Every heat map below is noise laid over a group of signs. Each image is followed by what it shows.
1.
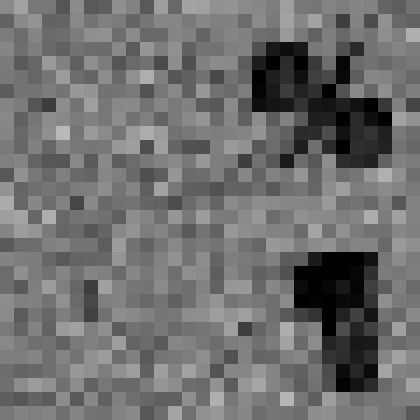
top right: percent sign; bottom right: pilcrow
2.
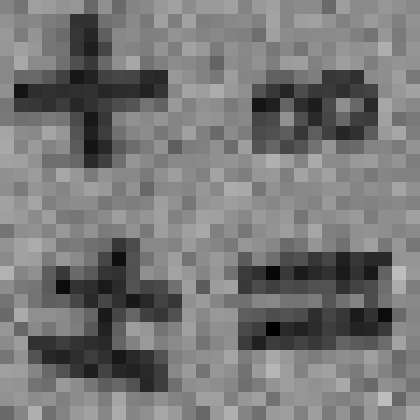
top left: plus sign; top right: infinity sign; bottom left: plus-minus sign; bottom right: equals sign
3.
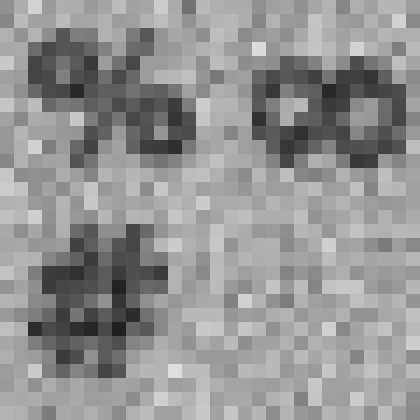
top left: percent sign; top right: infinity sign; bottom left: hash sign
